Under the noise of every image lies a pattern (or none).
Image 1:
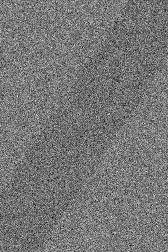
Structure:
a diagonal band
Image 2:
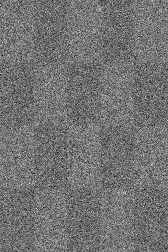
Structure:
a checkerboard
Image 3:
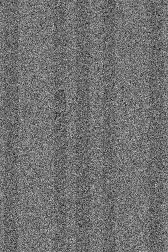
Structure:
bands of columns
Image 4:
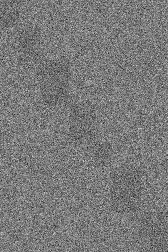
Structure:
blocks along the diagonal
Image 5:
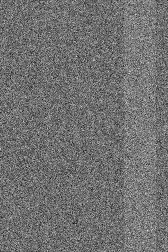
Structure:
one band of columns
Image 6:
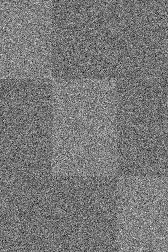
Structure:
blocks along the diagonal
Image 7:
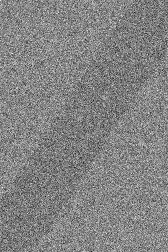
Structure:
a diagonal band
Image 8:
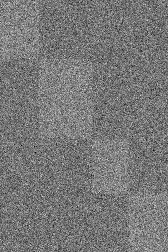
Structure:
blocks along the diagonal
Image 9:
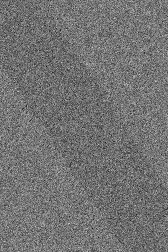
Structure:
a diagonal band
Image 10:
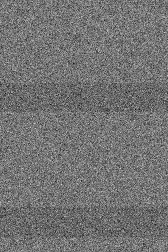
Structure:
bands of rows
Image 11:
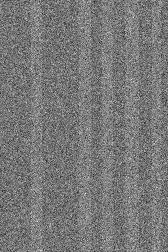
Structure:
bands of columns
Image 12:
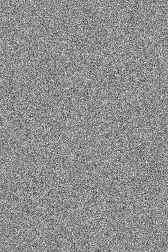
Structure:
only noise
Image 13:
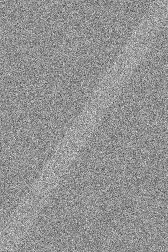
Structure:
a diagonal band
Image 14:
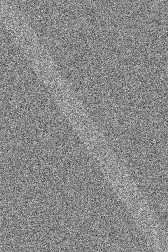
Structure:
a diagonal band
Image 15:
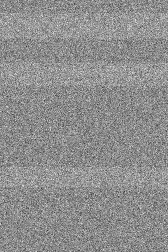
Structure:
bands of rows
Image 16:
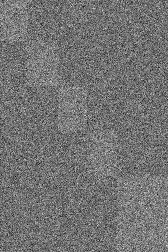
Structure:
blocks along the diagonal
